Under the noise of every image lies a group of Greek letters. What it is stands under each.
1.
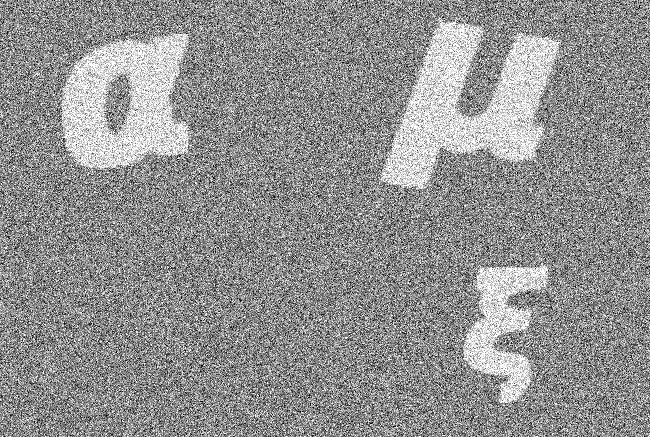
top left: alpha; top right: mu; bottom right: xi
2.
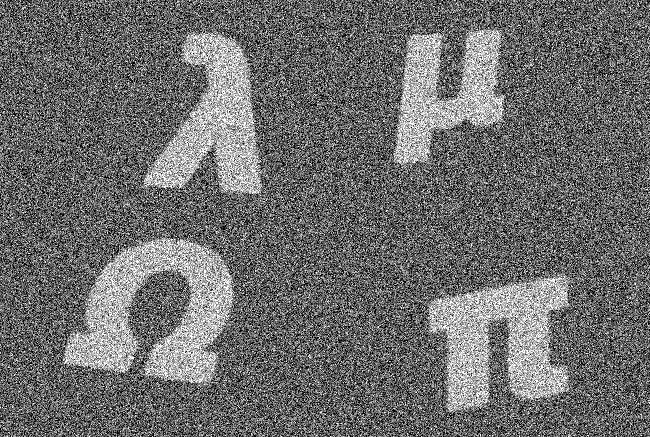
top left: lambda; top right: mu; bottom left: omega; bottom right: pi
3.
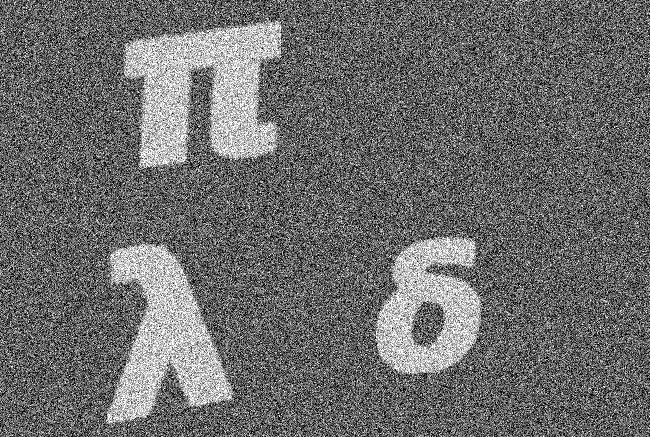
top left: pi; bottom left: lambda; bottom right: delta
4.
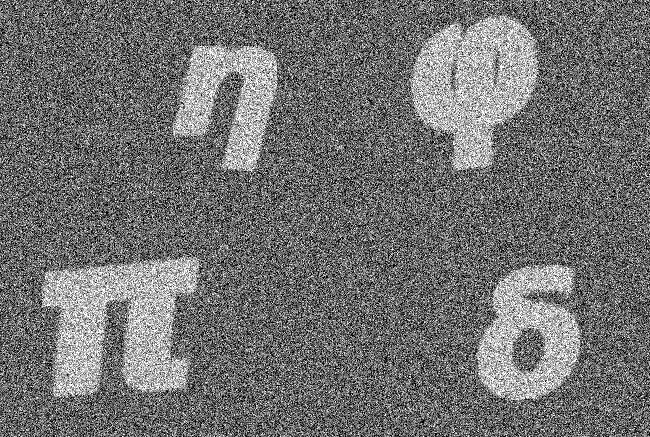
top left: eta; top right: phi; bottom left: pi; bottom right: delta
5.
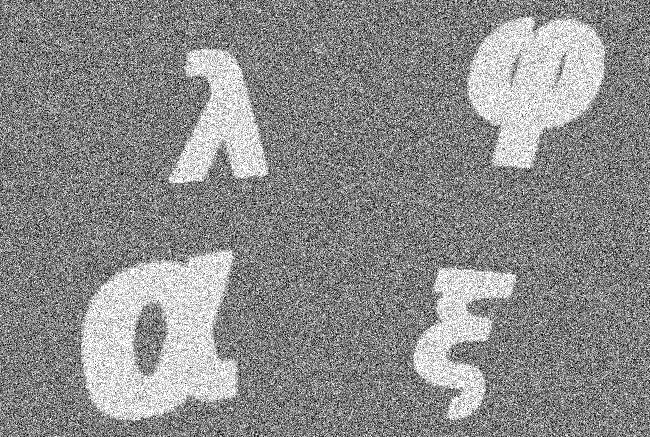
top left: lambda; top right: phi; bottom left: alpha; bottom right: xi
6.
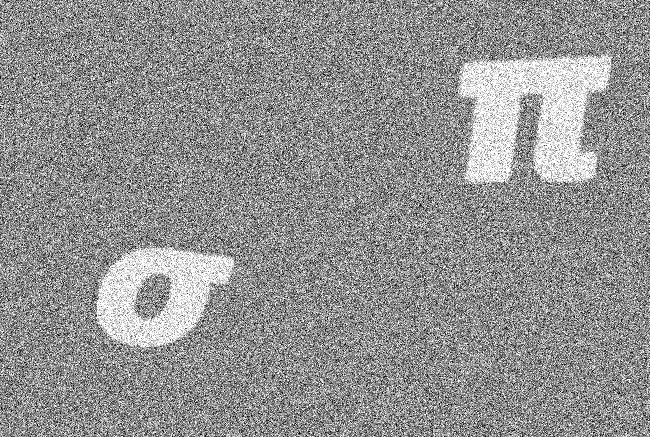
top right: pi; bottom left: sigma
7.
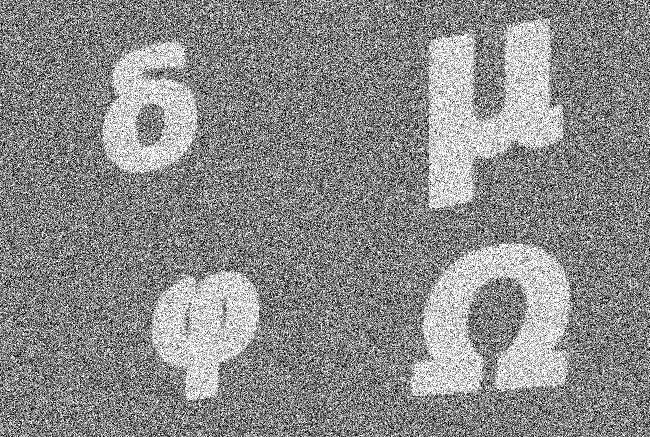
top left: delta; top right: mu; bottom left: phi; bottom right: omega
